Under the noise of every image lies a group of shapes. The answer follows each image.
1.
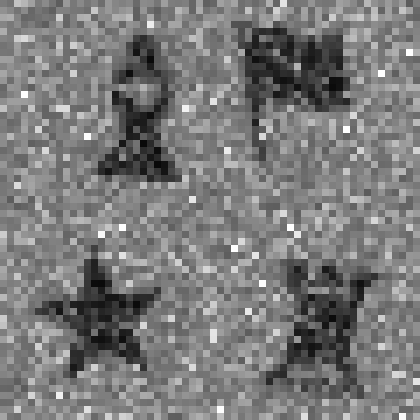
top left: chess bishop; top right: flag; bottom left: star; bottom right: chess rook
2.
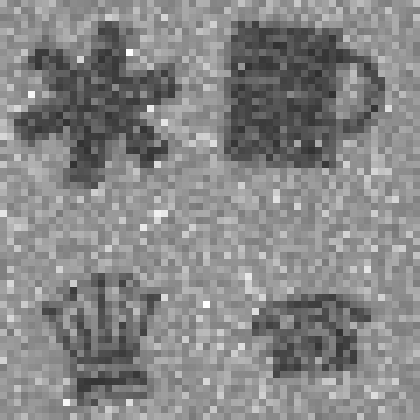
top left: asterisk; top right: cup; bottom left: chess queen; bottom right: telephone
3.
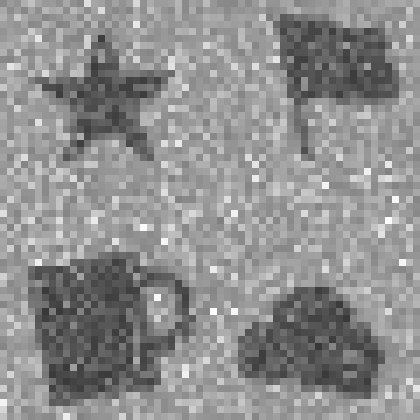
top left: star; top right: flag; bottom left: cup; bottom right: cloud
